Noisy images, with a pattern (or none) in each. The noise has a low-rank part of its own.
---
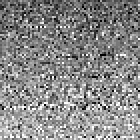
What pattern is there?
a smooth slope
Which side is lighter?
bottom
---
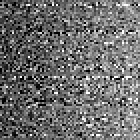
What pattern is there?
a smooth slope
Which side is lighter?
right
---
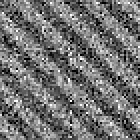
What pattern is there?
diagonal stripes
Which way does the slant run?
top left to bottom right
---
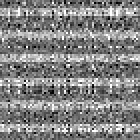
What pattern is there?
horizontal stripes
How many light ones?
6
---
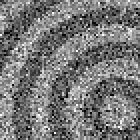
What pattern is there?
rings round one point
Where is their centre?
bottom right
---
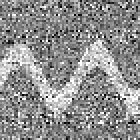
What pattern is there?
a wavy band
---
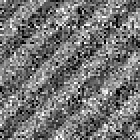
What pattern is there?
diagonal stripes
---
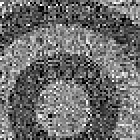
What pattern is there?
rings round one point
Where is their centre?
bottom middle
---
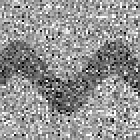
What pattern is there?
a wavy band
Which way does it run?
left to right
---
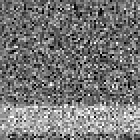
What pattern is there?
one horizontal stripe
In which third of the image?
bottom
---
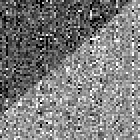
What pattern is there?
a sharp edge
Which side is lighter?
bottom right
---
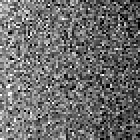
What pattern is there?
a smooth slope
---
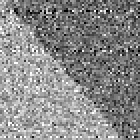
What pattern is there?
a sharp edge
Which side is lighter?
bottom left
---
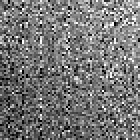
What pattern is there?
a smooth slope
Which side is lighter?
top right
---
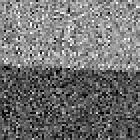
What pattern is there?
a sharp edge
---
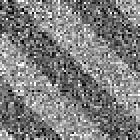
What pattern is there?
diagonal stripes
